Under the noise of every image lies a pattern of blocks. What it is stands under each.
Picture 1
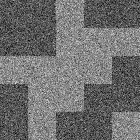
mirrored about the diagonal from the top left
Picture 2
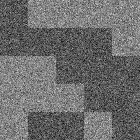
no symmetry
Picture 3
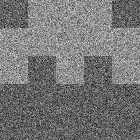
left and right mirror each other
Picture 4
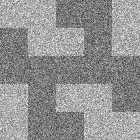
the same after a half turn
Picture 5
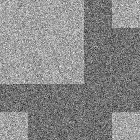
mirrored about the diagonal from the top left
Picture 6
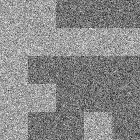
no symmetry
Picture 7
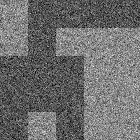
no symmetry
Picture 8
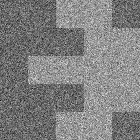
top and bottom mirror each other
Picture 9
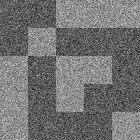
mirrored about the diagonal from the top left
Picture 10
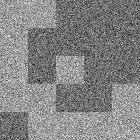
mirrored about the diagonal from the bottom left
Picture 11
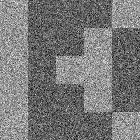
top and bottom mirror each other
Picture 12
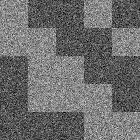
mirrored about the diagonal from the bottom left
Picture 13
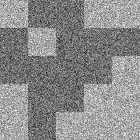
mirrored about the diagonal from the top left
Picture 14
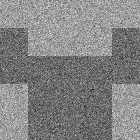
left and right mirror each other
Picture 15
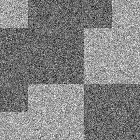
mirrored about the diagonal from the top left
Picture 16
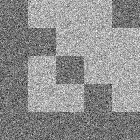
mirrored about the diagonal from the bottom left
